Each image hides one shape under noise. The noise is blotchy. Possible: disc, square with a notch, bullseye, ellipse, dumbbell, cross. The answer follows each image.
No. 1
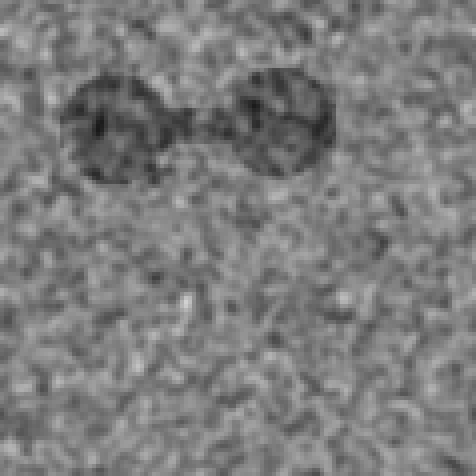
dumbbell
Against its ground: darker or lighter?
darker
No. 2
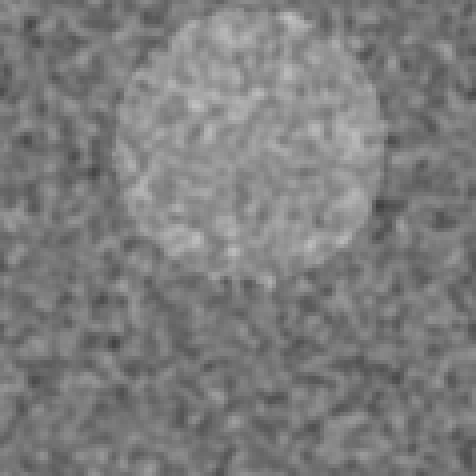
disc
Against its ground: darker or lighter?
lighter
